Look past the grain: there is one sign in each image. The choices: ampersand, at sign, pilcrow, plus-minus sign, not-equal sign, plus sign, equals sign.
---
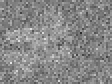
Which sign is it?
not-equal sign
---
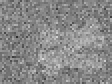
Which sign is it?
not-equal sign
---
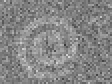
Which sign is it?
at sign
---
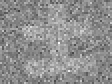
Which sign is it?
plus-minus sign
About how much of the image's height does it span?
nearly all
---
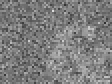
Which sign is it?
ampersand
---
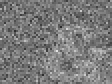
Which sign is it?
ampersand
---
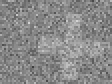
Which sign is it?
plus sign
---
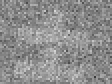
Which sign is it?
plus-minus sign
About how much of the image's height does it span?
nearly all
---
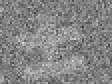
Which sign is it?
plus-minus sign
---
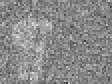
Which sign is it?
pilcrow
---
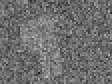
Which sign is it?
pilcrow
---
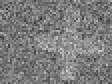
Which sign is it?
plus sign
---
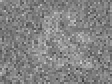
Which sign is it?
ampersand
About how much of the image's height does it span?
two thirds
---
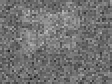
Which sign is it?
not-equal sign
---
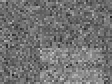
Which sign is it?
equals sign
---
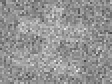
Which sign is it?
plus-minus sign
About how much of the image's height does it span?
nearly all
